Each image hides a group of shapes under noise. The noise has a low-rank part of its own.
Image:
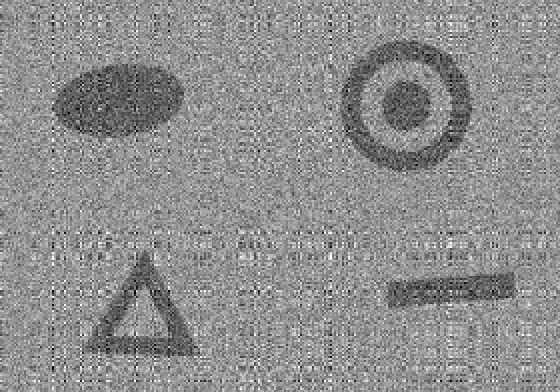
top left: ellipse; top right: bullseye; bottom left: triangle frame; bottom right: bar
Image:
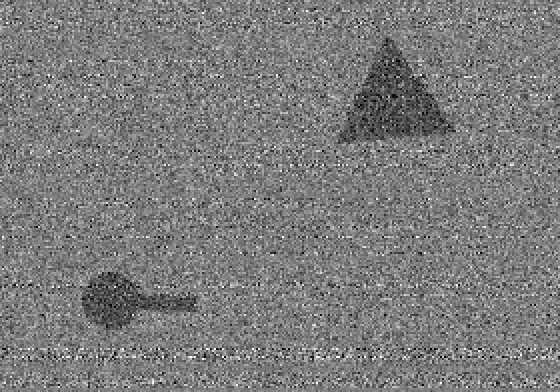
top right: triangle; bottom left: lollipop
